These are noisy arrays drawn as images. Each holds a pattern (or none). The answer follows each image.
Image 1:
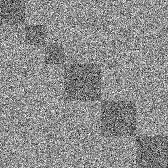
blocks along the diagonal
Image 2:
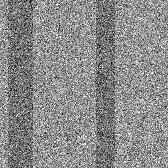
bands of columns
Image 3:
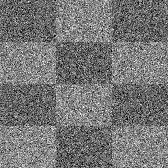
a checkerboard
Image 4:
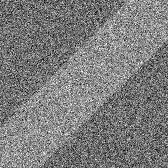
a diagonal band
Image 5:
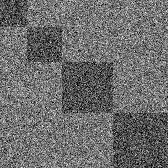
blocks along the diagonal
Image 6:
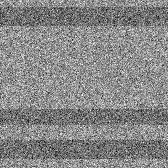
bands of rows
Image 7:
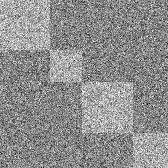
blocks along the diagonal
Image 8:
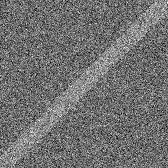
a diagonal band
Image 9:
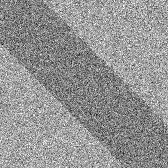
a diagonal band
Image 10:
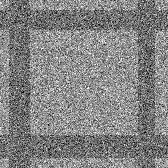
bands of rows crossing bands of columns
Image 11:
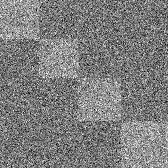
blocks along the diagonal
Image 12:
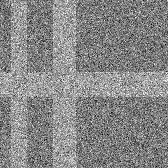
bands of rows crossing bands of columns
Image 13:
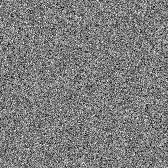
only noise
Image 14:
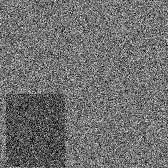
one block
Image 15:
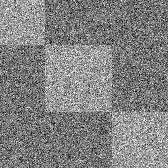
blocks along the diagonal
